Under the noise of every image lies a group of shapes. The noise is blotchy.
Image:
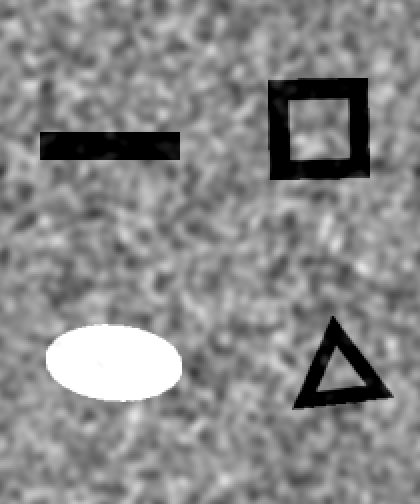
top left: dark bar; top right: dark square frame; bottom left: light ellipse; bottom right: dark triangle frame
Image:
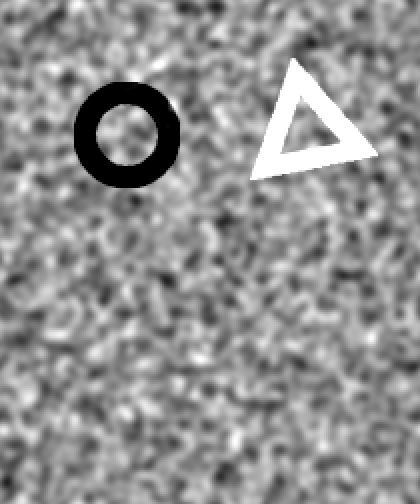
top left: dark ring; top right: light triangle frame
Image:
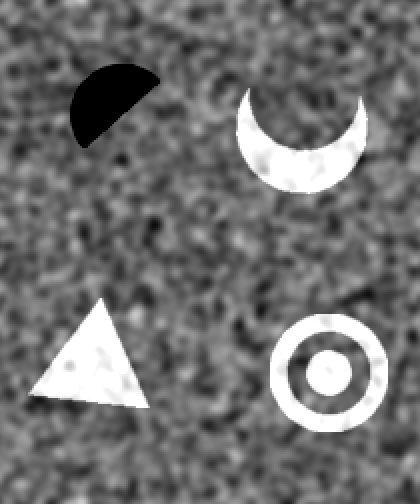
top left: dark half disc; top right: light crescent; bottom left: light triangle; bottom right: light bullseye
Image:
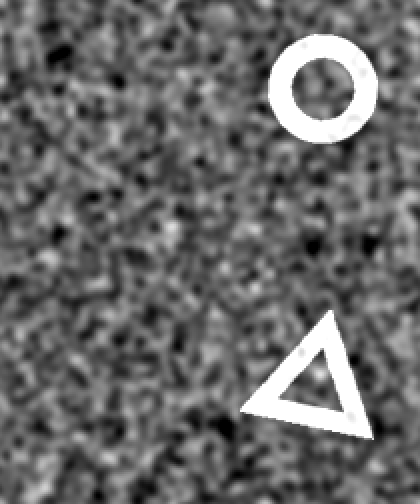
top right: light ring; bottom right: light triangle frame
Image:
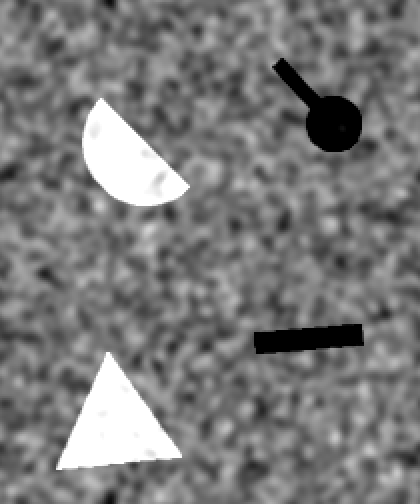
top left: light half disc; top right: dark lollipop; bottom left: light triangle; bottom right: dark bar
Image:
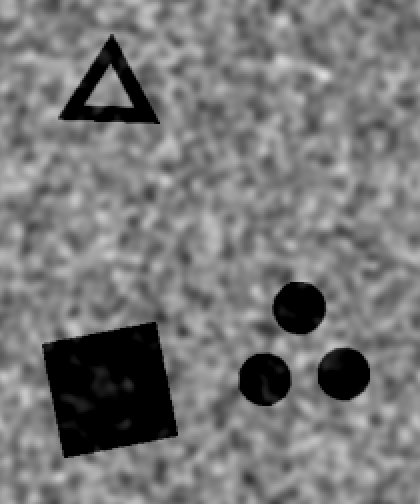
top left: dark triangle frame; bottom left: dark square; bottom right: dark three dots
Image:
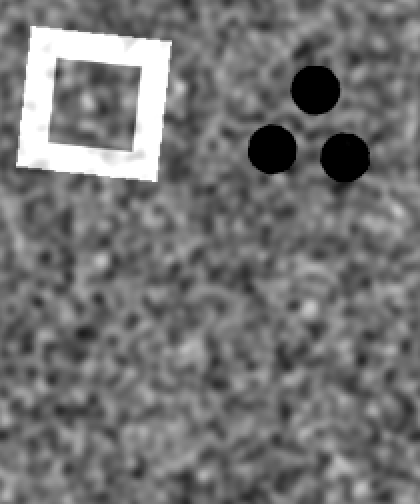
top left: light square frame; top right: dark three dots
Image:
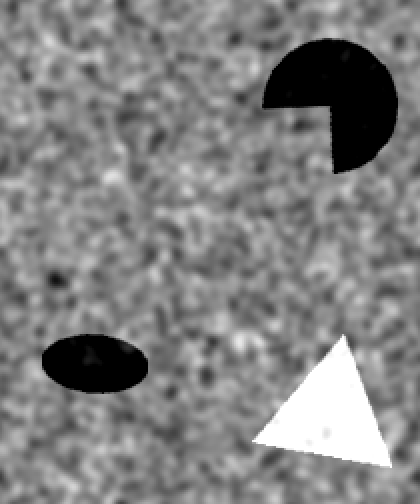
top right: dark disc with a wedge cut out; bottom left: dark ellipse; bottom right: light triangle
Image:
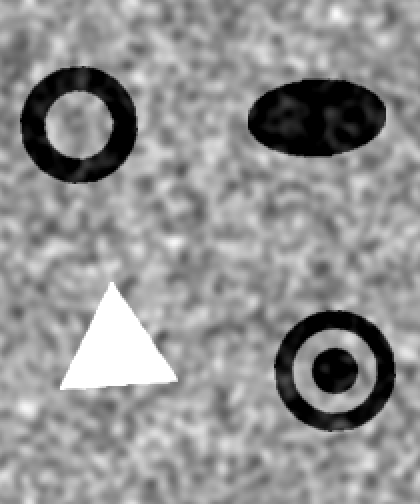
top left: dark ring; top right: dark ellipse; bottom left: light triangle; bottom right: dark bullseye
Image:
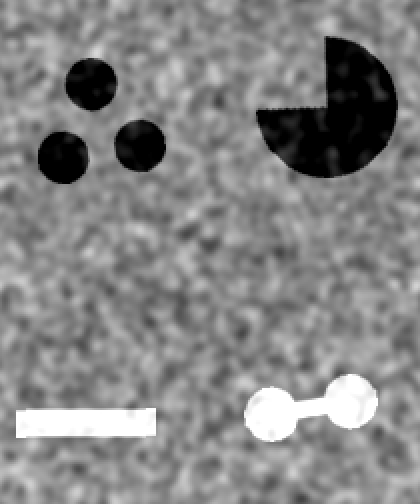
top left: dark three dots; top right: dark disc with a wedge cut out; bottom left: light bar; bottom right: light dumbbell
